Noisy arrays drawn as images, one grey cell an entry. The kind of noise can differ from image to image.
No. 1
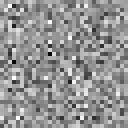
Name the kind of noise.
low rank plus noise
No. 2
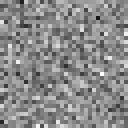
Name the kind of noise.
independent entries
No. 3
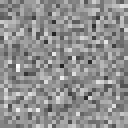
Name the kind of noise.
independent entries
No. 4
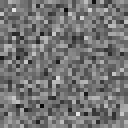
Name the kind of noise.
independent entries
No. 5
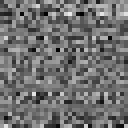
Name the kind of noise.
rows of uneven size
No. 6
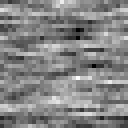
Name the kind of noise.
streaked along the rows
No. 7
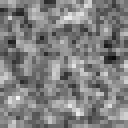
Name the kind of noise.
blotchy
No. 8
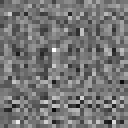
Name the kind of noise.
low rank plus noise
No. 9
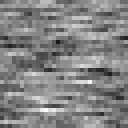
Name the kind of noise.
streaked along the rows
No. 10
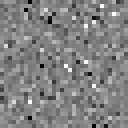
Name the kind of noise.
heavy tails
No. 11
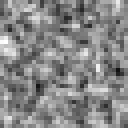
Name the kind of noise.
blotchy
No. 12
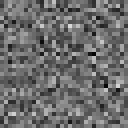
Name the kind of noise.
low rank plus noise
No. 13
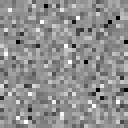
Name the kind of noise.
heavy tails
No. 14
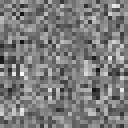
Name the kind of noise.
low rank plus noise
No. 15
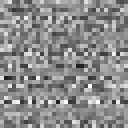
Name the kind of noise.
rows of uneven size
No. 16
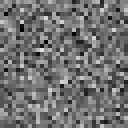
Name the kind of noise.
independent entries
